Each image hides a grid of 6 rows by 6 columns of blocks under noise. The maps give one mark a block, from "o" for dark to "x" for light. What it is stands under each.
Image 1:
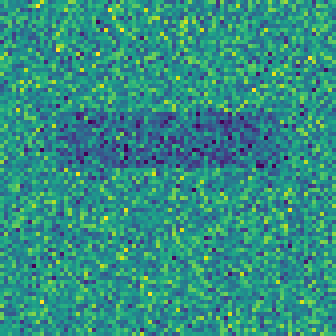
x x x x x x
x x x x x x
x o o o o x
x x x x x x
x x x x x x
x x x x x x
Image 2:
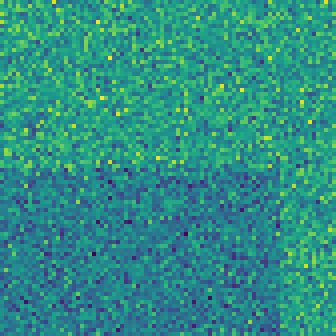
x x x x x x
x x x x x x
x x x x x x
o o o o o x
o o o o o x
o o o o o x
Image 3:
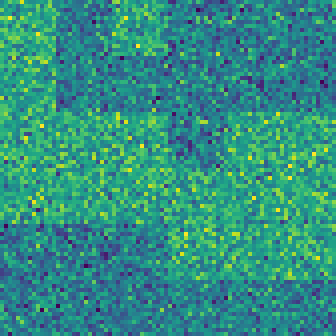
x o x o o o
x o o o o o
x x x o x x
x x x x x x
o o o x x x
o o o o o o
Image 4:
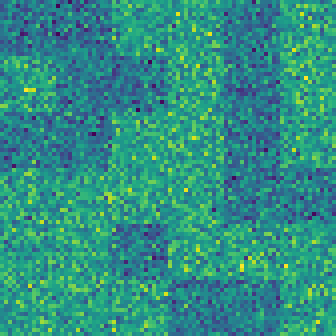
o o x x o x
x o o x o x
o o x x o x
x x x x o o
x x o x x x
x x x o o x
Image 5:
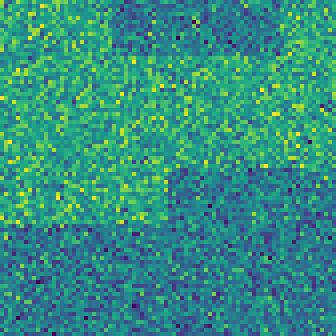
x x o o o x
x x x x x x
x x x x x x
x x x o o o
o o o o o o
o o o o o o
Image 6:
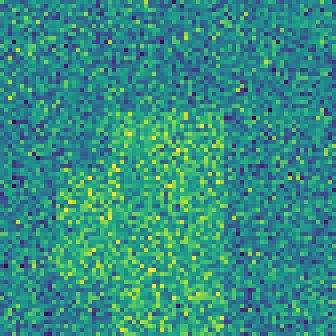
o o o o o o
o o o o o o
o o x x o o
o x x x o o
o x x x o o
o o x x o o
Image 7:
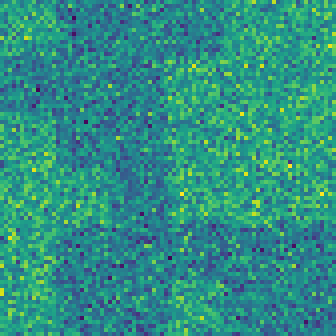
x o o o x x
o o o x x x
x o o x x x
x x o x x x
x o o o o o
x o o x o o
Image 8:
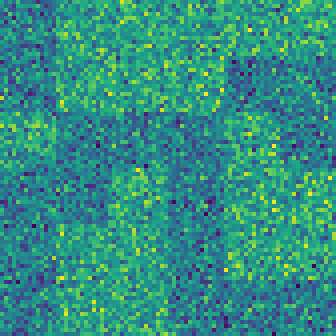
o x x x x x
o x x x o o
x o o o x o
o o x o x x
o x x o x x
o x x o o o
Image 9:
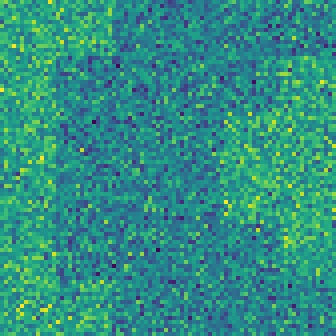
x x o o o o
x o o o o x
x o o o x x
x o o o x x
x o o o o x
x x o o o o
